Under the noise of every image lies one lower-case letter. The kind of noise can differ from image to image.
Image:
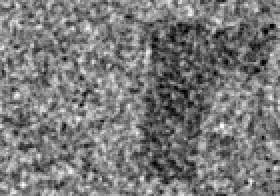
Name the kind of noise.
blotchy
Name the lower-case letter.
r
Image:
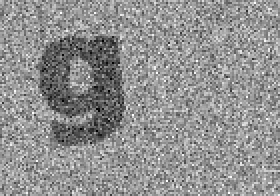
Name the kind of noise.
independent entries
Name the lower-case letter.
g
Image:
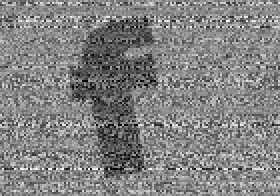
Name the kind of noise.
rows of uneven size
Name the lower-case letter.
f
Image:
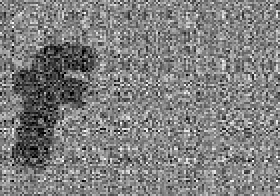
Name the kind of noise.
low rank plus noise
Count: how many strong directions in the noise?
three or four
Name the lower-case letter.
f
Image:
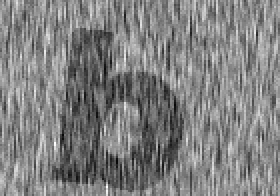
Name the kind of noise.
streaked along the columns
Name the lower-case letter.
b
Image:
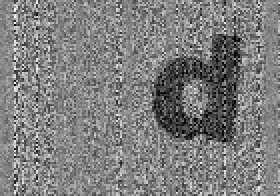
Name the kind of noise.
columns of uneven size
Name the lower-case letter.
d
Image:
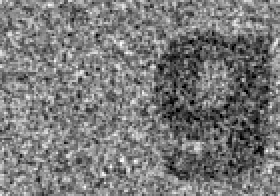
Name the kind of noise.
blotchy
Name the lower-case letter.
g
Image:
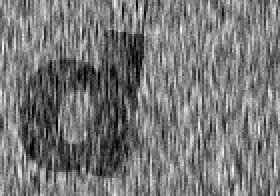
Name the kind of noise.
streaked along the columns
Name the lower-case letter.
d
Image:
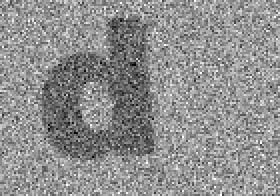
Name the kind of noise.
independent entries
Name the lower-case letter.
d
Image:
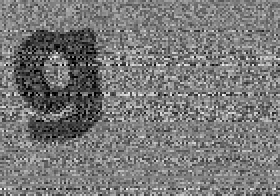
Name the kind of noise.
rows of uneven size
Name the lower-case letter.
g
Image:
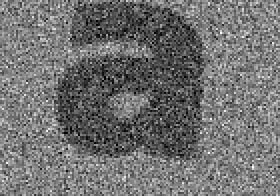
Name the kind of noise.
independent entries
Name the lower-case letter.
a
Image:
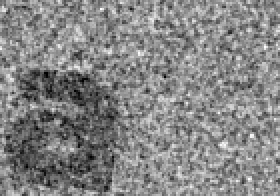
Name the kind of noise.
blotchy
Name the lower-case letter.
a
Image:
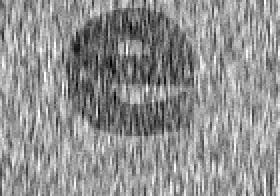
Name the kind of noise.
streaked along the columns
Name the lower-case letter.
e
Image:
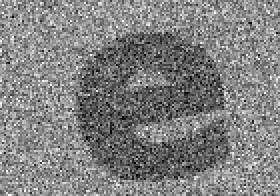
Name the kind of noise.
independent entries
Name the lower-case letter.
e
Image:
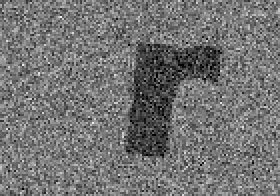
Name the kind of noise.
independent entries
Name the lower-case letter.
r
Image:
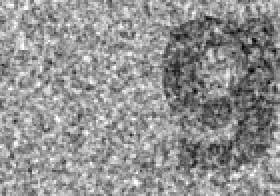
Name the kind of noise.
blotchy
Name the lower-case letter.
g
